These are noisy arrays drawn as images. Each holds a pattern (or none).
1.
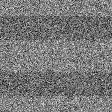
horizontal stripes
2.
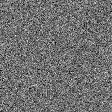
only noise
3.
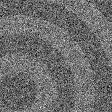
rings round one point
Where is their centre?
bottom left
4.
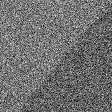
a sharp edge
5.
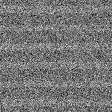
horizontal stripes
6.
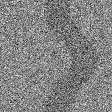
a wavy band
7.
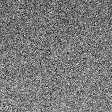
a smooth slope
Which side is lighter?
bottom
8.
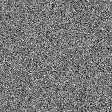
only noise
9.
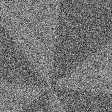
spokes from one point
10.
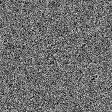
only noise
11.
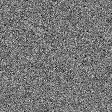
only noise
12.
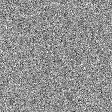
only noise
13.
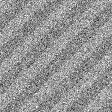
diagonal stripes
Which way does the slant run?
bottom left to top right
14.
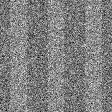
vertical stripes
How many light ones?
3
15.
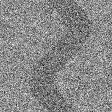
a wavy band
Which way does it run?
top to bottom
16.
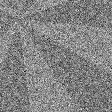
spokes from one point
